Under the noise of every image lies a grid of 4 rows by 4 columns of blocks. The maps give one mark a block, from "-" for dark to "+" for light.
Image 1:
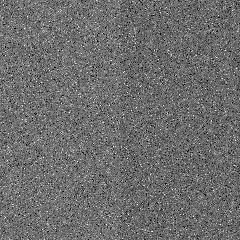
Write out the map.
++--
++--
++--
++--
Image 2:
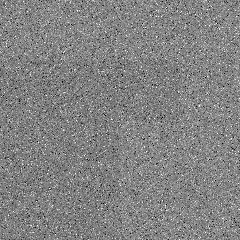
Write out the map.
++++
---+
--++
--++
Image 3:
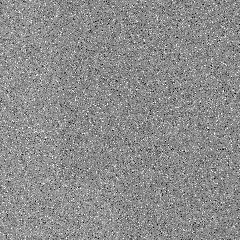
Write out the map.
+---
+---
+---
++--
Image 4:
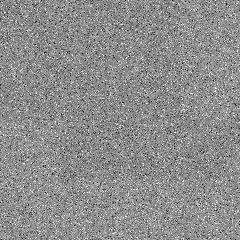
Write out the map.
---+
---+
+---
++++
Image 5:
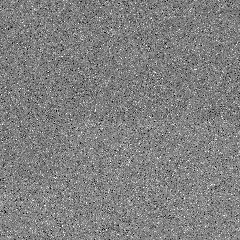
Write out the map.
----
----
-+++
++++
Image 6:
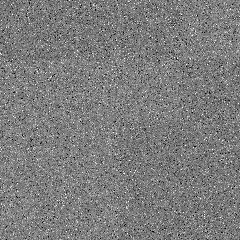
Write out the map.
---+
+++-
++--
++--
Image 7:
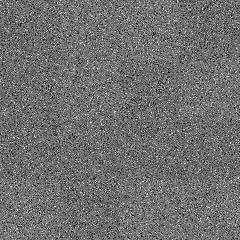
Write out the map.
-++-
-+-+
----
+-++
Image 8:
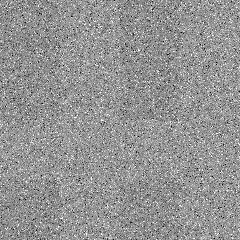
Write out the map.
-+-+
-+-+
++++
-+-+
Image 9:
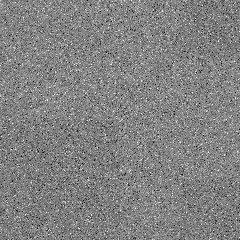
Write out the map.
+++-
++++
--++
--+-
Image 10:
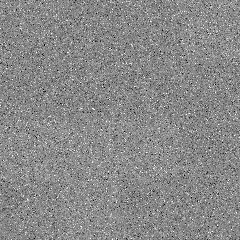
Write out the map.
---+
----
+++-
-+--
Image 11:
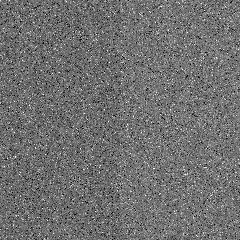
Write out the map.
--++
--++
--++
--++
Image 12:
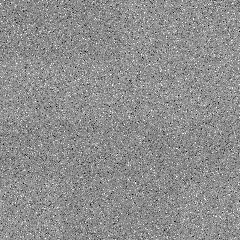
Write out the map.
--++
++++
----
+--+
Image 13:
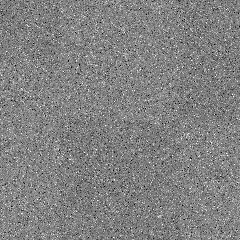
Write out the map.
-++-
+++-
+--+
+--+
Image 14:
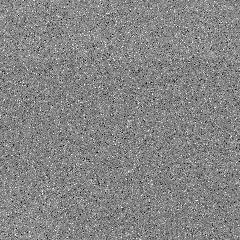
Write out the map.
++++
----
----
+---
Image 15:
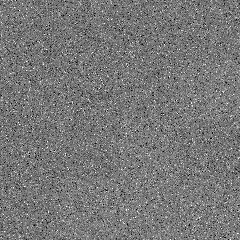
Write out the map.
----
---+
--+-
-+++
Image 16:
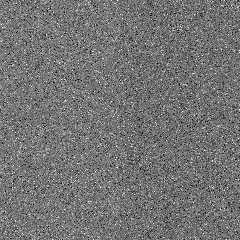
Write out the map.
++--
++--
++--
++--
